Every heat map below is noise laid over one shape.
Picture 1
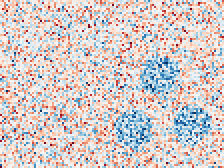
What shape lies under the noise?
three dots
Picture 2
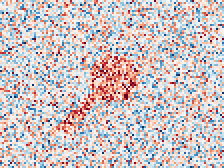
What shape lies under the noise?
lollipop
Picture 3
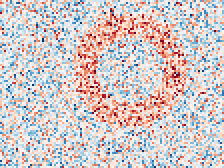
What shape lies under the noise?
ring
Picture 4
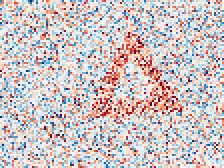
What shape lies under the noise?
triangle frame
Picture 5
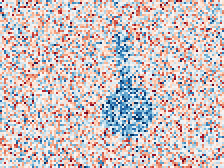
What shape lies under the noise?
lollipop
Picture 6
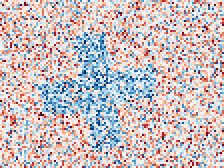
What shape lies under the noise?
cross
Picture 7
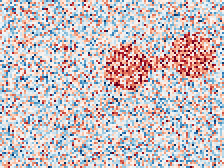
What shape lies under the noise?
dumbbell
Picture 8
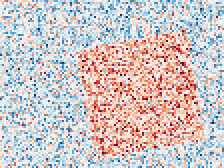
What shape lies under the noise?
square
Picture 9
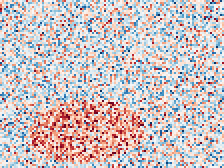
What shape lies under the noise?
ellipse
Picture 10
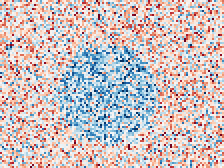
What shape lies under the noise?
disc
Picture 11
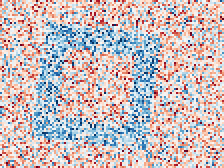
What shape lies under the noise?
square frame
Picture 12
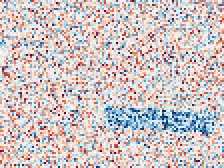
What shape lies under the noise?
bar
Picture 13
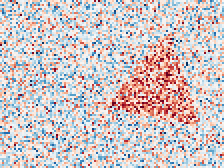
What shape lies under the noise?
triangle
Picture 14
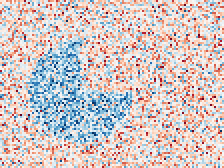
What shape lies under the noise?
disc with a wedge cut out
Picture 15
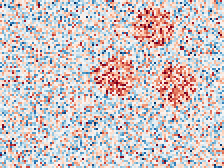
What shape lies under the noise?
three dots
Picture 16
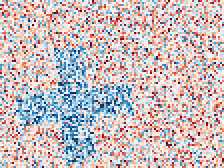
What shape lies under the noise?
cross
